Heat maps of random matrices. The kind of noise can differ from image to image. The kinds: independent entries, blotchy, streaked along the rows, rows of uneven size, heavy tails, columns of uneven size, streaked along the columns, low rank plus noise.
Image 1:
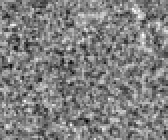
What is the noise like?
blotchy
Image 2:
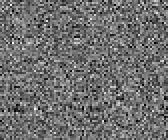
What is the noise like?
low rank plus noise
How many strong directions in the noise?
five to eight
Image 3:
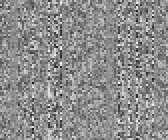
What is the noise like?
columns of uneven size
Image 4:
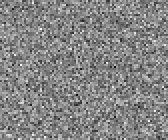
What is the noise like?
independent entries
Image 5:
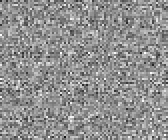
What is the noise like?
low rank plus noise
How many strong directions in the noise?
five to eight
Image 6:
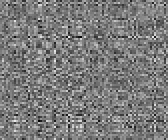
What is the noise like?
low rank plus noise
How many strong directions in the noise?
two
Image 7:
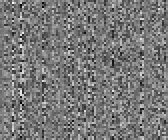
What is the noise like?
columns of uneven size
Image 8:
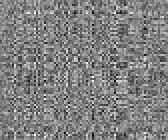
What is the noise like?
low rank plus noise
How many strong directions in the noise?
two
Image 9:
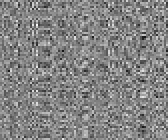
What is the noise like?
low rank plus noise
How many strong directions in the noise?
two
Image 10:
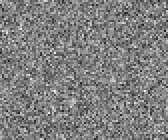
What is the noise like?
independent entries
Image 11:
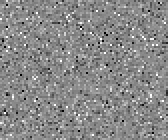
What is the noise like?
heavy tails
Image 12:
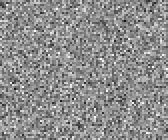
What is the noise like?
independent entries
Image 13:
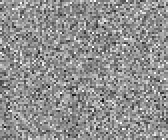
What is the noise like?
independent entries
